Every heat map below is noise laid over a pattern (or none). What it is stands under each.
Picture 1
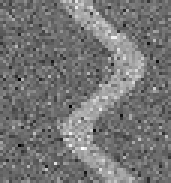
a wavy band
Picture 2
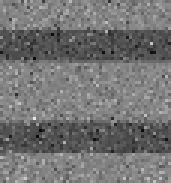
horizontal stripes
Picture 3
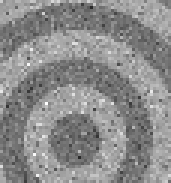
rings round one point
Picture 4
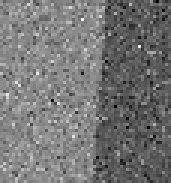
a sharp edge
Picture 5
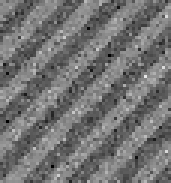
diagonal stripes
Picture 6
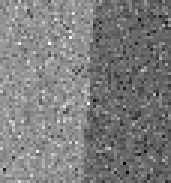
a sharp edge
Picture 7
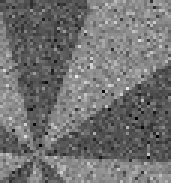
spokes from one point
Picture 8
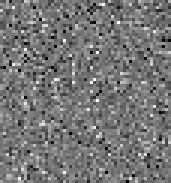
only noise
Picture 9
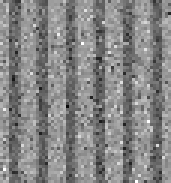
vertical stripes
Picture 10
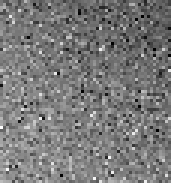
a smooth slope
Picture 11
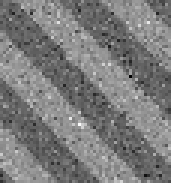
diagonal stripes
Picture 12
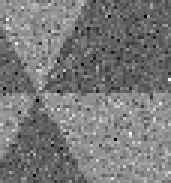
spokes from one point
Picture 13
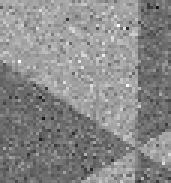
spokes from one point
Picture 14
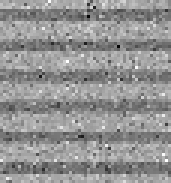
horizontal stripes
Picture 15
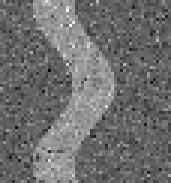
a wavy band
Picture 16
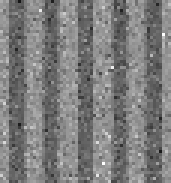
vertical stripes
